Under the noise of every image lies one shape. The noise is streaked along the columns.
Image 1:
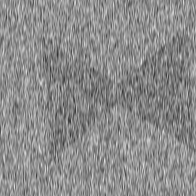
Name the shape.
bow tie
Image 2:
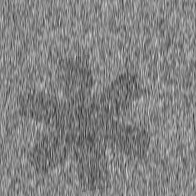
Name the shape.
asterisk
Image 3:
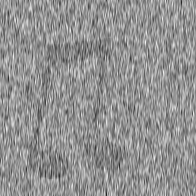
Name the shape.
pair of musical notes
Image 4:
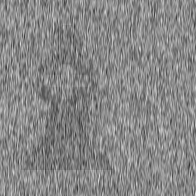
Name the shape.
chess bishop
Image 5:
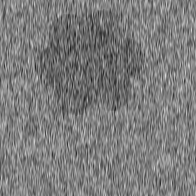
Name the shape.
flower
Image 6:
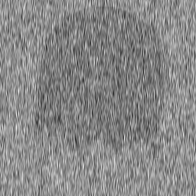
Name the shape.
ghost
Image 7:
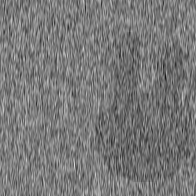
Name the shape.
rabbit's head
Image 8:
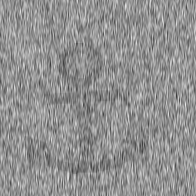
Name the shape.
anchor
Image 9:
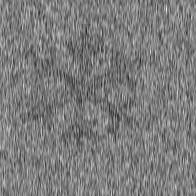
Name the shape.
snowflake
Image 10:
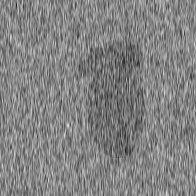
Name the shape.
footprint
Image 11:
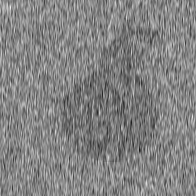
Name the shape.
pear
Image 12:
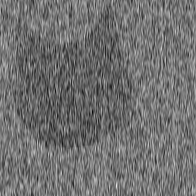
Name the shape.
cat's head
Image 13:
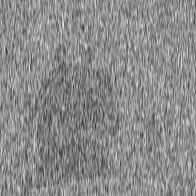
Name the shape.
chess knight
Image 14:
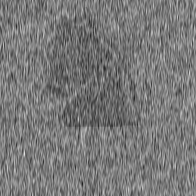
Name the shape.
chess knight
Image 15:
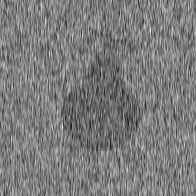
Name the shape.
pear
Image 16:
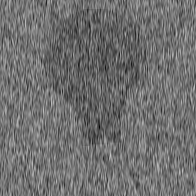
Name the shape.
light bulb
